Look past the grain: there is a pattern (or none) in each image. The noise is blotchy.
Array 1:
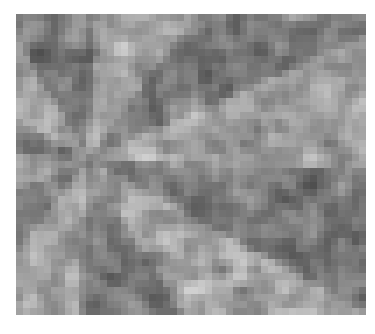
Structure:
spokes from one point
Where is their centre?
middle left
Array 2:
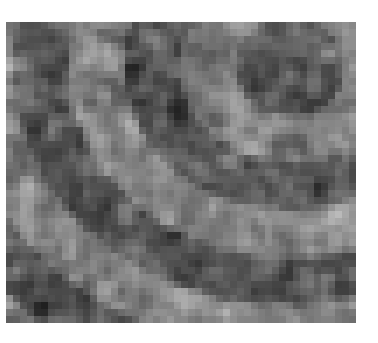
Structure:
rings round one point
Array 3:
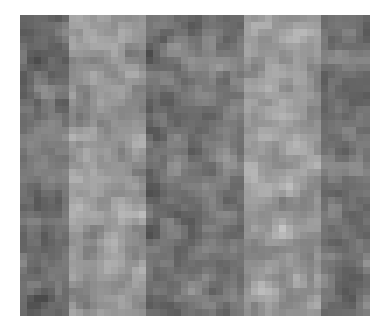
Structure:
vertical stripes
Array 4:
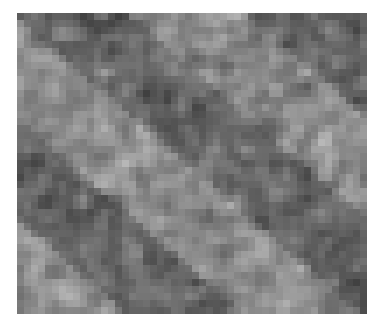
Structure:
diagonal stripes
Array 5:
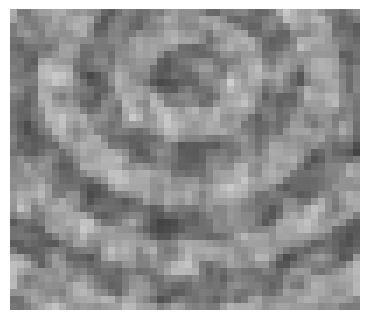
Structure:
rings round one point
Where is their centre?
top middle
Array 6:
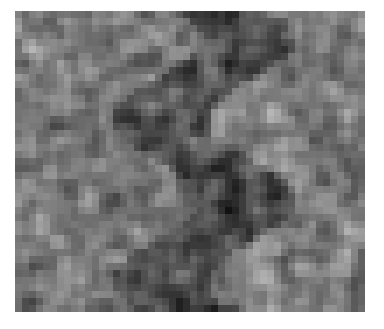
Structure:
a wavy band
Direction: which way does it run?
top to bottom
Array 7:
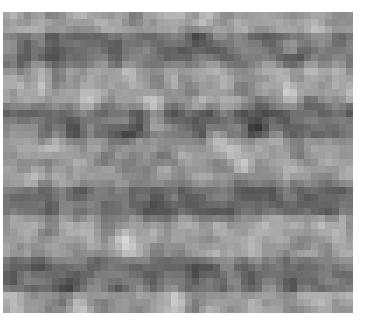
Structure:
horizontal stripes
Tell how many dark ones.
4
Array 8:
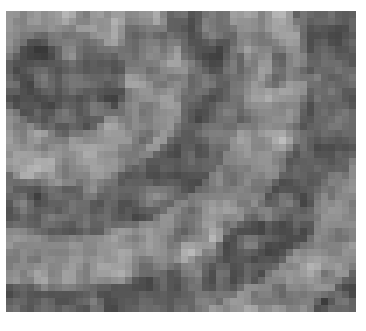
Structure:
rings round one point
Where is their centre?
top left
